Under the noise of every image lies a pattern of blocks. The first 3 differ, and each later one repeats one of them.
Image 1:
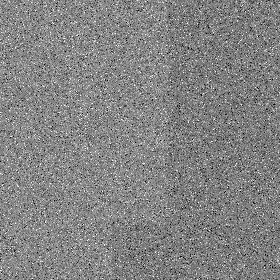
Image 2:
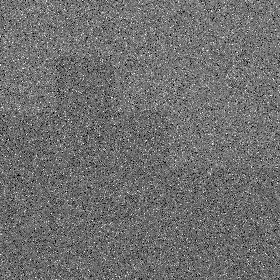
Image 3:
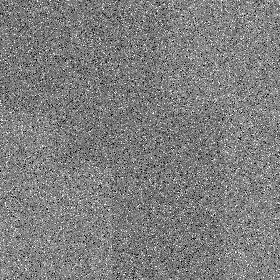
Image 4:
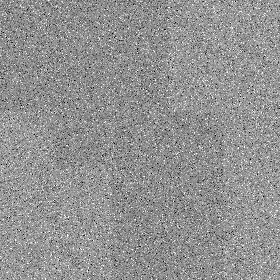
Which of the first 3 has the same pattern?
3
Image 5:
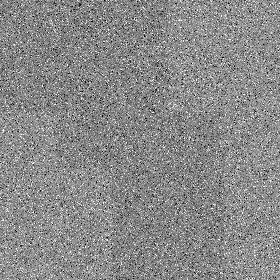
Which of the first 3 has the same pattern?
3
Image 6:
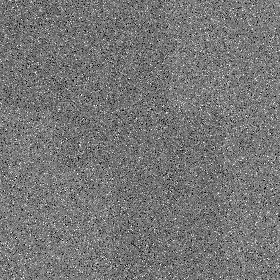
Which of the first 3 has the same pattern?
3
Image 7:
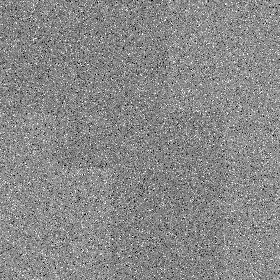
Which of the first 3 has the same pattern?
3
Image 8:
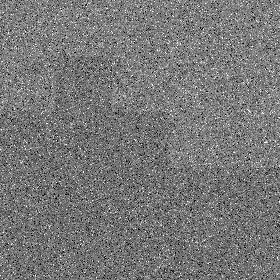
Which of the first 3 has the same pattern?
2
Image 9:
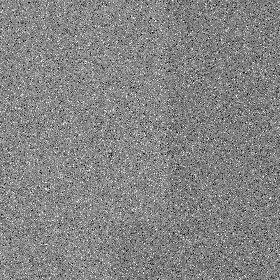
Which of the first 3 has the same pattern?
1
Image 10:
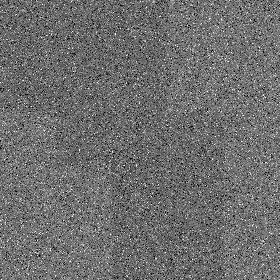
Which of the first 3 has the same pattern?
3
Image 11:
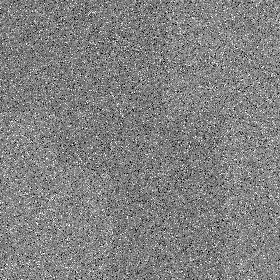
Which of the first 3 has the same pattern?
3
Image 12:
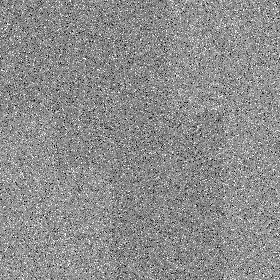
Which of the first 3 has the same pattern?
3
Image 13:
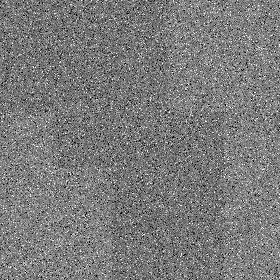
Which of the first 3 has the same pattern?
3
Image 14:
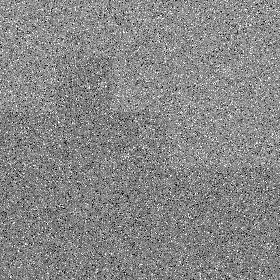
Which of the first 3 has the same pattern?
2
